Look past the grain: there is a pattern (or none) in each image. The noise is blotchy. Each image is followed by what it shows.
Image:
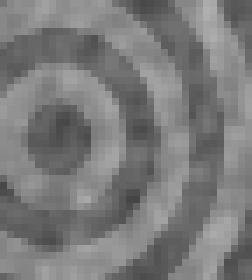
rings round one point
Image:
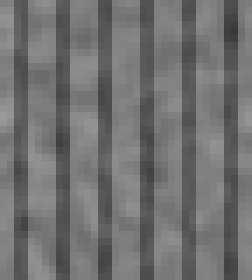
vertical stripes
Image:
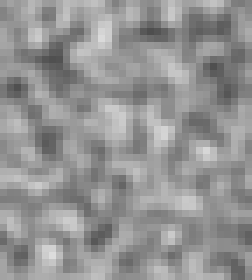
only noise
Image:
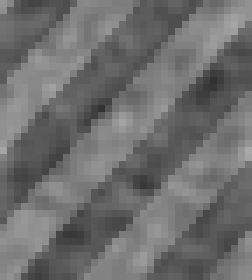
diagonal stripes
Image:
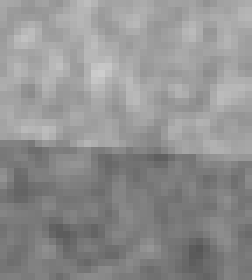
a sharp edge
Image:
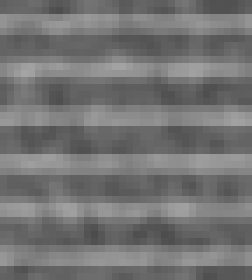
horizontal stripes
